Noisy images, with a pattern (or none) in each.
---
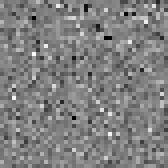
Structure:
only noise
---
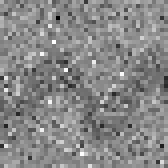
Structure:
a wavy band
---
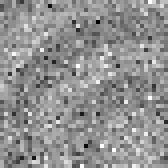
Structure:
rings round one point
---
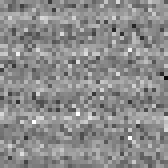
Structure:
horizontal stripes
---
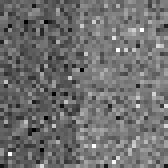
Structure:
a sharp edge
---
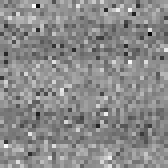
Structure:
horizontal stripes
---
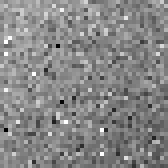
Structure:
a smooth slope
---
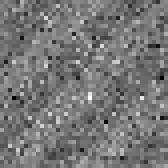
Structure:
diagonal stripes
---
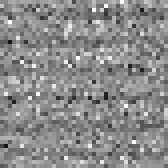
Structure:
horizontal stripes
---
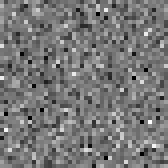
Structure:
only noise
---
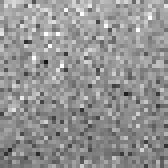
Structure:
a smooth slope
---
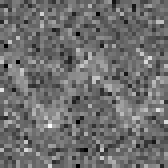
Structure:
a wavy band
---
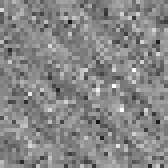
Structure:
diagonal stripes
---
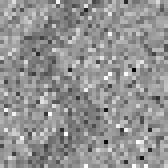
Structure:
a wavy band
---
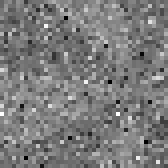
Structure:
spokes from one point
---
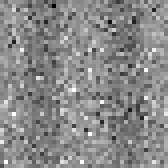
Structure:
vertical stripes
